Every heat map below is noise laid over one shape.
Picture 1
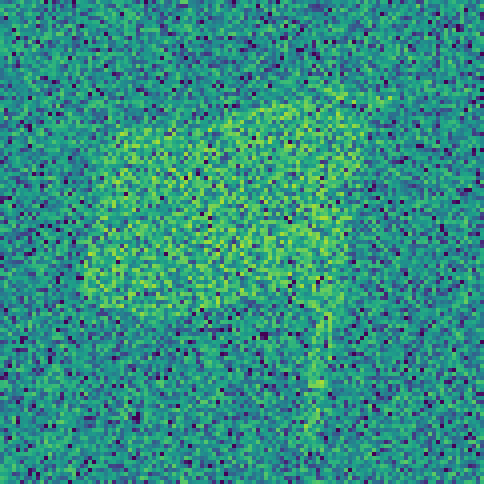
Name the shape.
flag
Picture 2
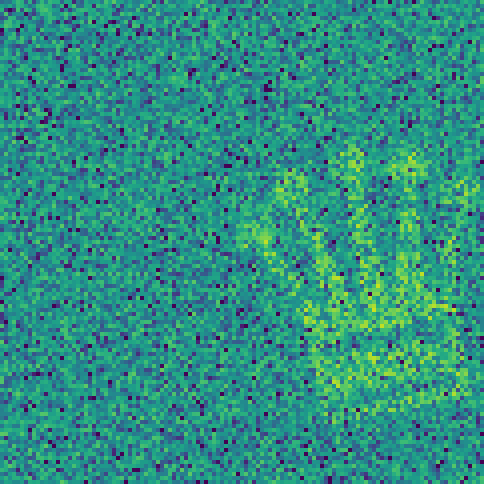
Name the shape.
chess queen
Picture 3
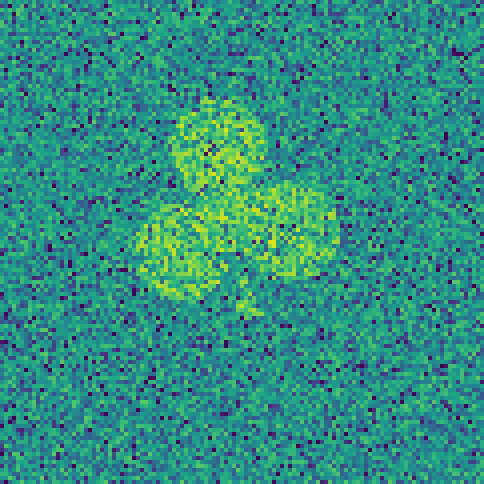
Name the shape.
club
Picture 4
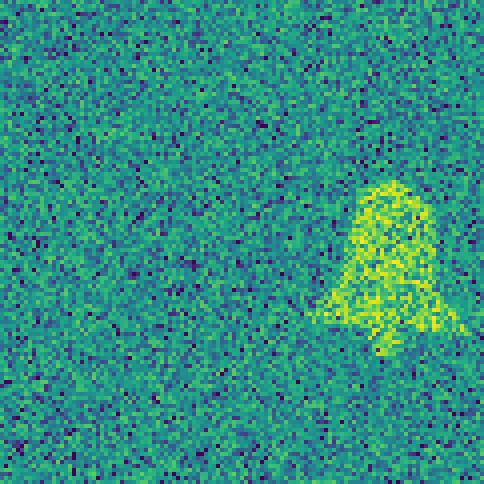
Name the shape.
bell
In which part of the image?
middle right
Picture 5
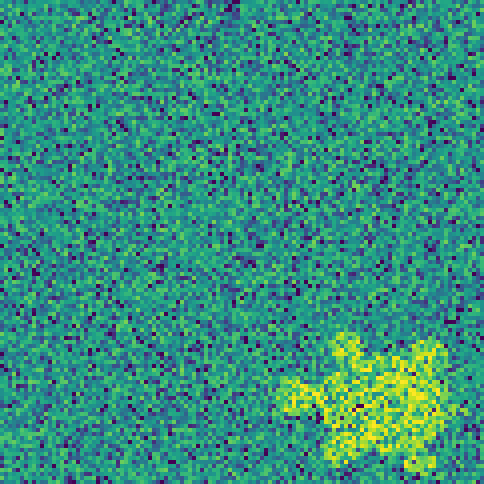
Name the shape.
turtle
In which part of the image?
bottom right
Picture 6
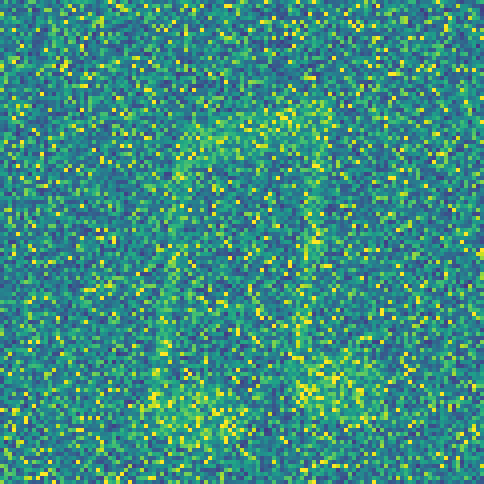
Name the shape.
pair of musical notes
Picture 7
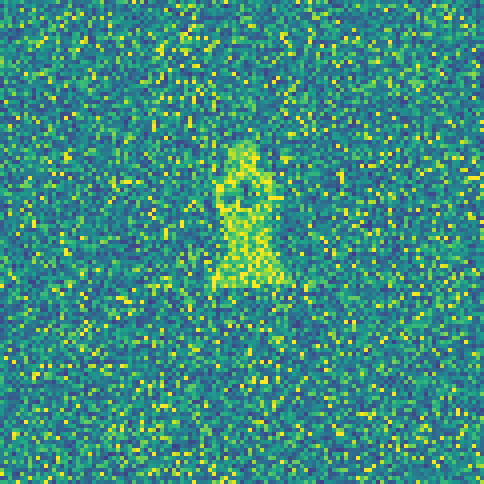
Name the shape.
chess bishop
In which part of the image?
centre
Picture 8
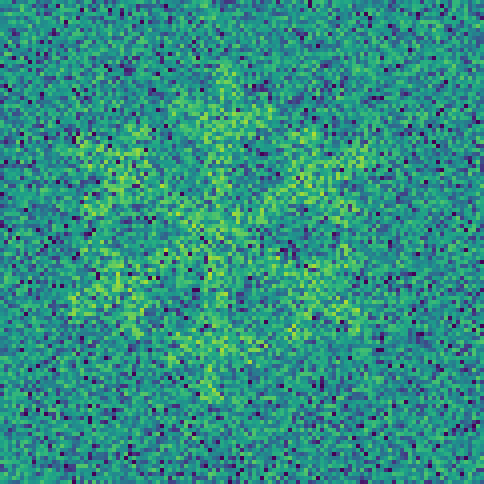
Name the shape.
snowflake
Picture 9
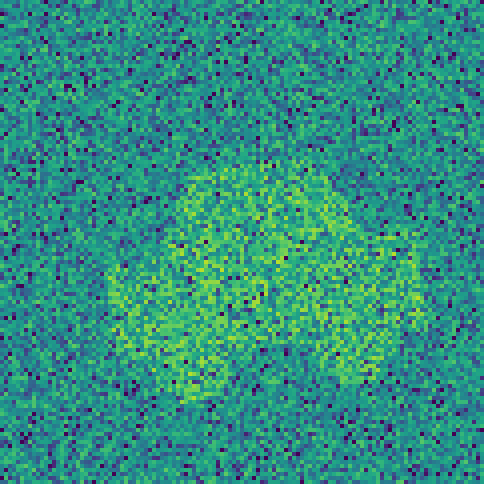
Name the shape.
car
